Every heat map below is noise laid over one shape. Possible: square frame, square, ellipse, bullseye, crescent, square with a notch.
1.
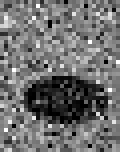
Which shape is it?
ellipse
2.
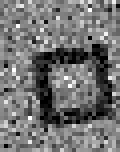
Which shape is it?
square frame
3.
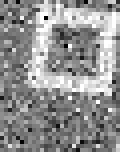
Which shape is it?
square frame
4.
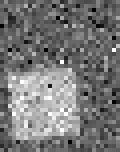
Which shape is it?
square
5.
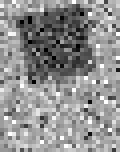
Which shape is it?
square
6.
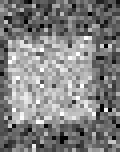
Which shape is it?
square
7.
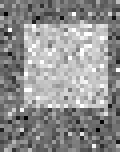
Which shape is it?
square
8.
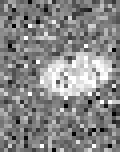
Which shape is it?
ellipse
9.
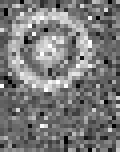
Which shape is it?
bullseye
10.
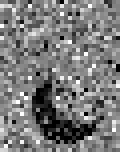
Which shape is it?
crescent
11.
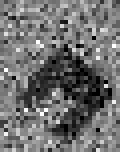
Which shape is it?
square with a notch
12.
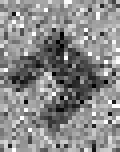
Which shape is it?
square with a notch
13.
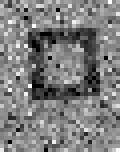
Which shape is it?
square frame
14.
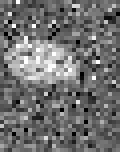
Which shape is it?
ellipse
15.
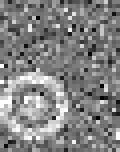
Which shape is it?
bullseye
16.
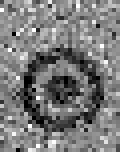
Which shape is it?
bullseye
